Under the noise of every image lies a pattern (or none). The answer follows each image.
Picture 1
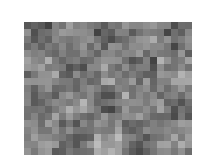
a checkerboard
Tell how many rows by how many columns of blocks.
4 by 5
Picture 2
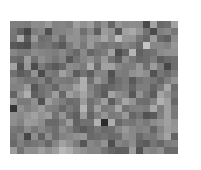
only noise
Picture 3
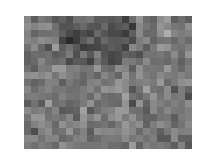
one block
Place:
top middle
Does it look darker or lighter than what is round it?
darker
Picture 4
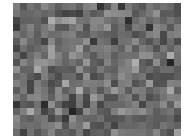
only noise
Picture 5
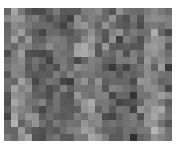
bands of columns
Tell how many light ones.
3
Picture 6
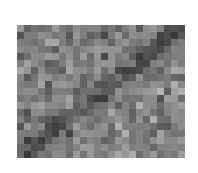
a diagonal band
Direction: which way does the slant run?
bottom left to top right
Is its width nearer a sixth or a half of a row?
a sixth
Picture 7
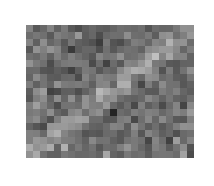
a diagonal band
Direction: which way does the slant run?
bottom left to top right
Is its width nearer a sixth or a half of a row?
a sixth
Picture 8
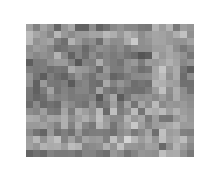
bands of rows crossing bands of columns
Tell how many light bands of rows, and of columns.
3 and 1
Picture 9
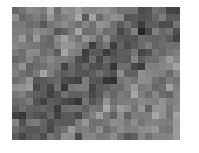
a diagonal band
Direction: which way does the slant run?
bottom left to top right
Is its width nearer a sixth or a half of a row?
a half
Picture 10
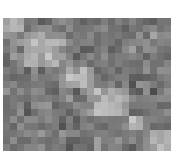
blocks along the diagonal
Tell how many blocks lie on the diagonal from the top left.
6
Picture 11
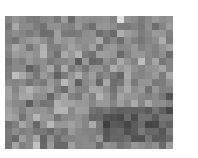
one block
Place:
bottom right
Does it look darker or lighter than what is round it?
darker
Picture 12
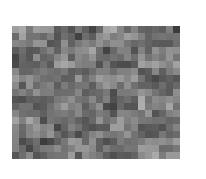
a checkerboard
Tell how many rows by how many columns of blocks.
6 by 4
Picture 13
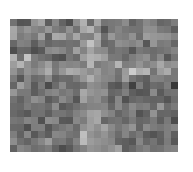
bands of rows crossing bands of columns
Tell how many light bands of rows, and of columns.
2 and 1
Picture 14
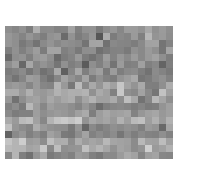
bands of rows
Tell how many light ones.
3
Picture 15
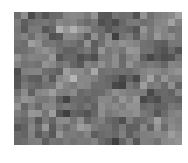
a checkerboard
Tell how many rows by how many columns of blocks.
5 by 4
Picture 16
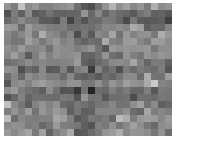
bands of rows crossing bands of columns
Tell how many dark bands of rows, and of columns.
3 and 1
